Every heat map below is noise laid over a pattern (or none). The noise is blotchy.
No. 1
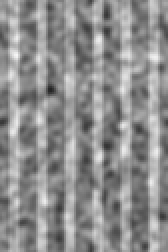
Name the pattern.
vertical stripes
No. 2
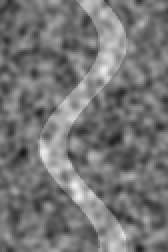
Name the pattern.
a wavy band
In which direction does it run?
top to bottom
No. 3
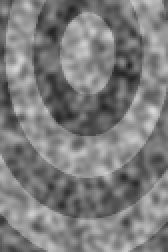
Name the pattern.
rings round one point
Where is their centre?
top middle
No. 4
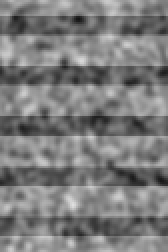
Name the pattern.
horizontal stripes
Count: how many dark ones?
5
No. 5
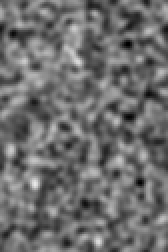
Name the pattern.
only noise
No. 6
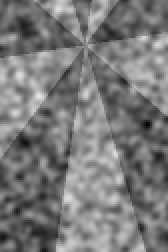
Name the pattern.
spokes from one point
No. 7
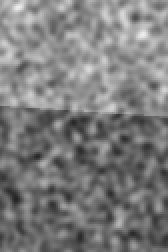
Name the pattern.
a sharp edge
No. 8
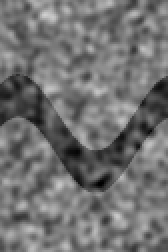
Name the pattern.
a wavy band
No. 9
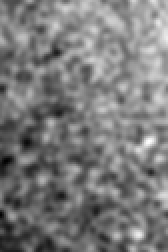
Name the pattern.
a smooth slope
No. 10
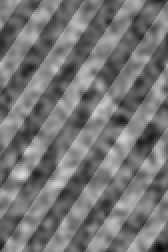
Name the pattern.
diagonal stripes
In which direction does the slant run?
bottom left to top right
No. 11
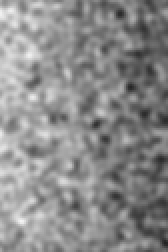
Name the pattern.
a smooth slope
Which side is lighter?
left
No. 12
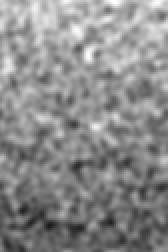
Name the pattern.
a smooth slope
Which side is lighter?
top
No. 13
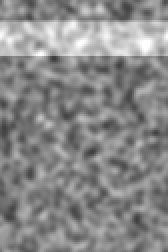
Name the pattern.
one horizontal stripe
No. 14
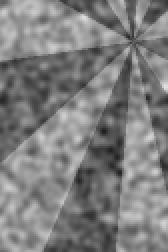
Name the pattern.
spokes from one point
